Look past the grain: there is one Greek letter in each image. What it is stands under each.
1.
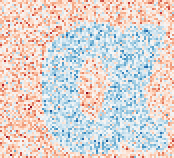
blue alpha
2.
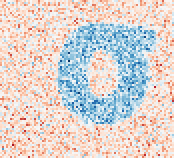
blue sigma
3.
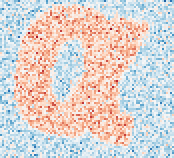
red alpha
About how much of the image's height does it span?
nearly all
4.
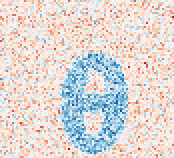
blue theta
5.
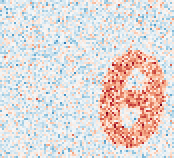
red theta
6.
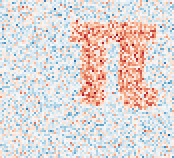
red pi
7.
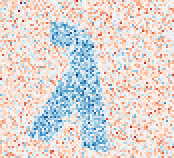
blue lambda
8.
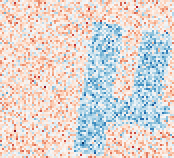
blue mu
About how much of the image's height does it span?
nearly all
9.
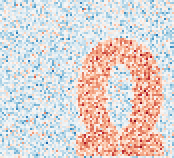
red omega
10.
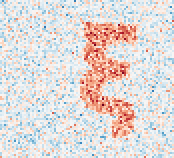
red xi
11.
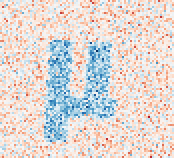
blue mu
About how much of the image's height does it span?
two thirds
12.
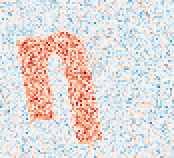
red eta
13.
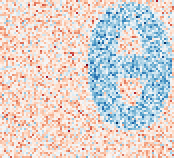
blue theta
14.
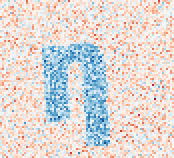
blue eta
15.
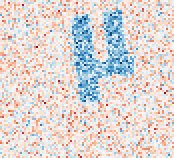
blue mu
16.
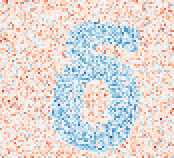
blue delta
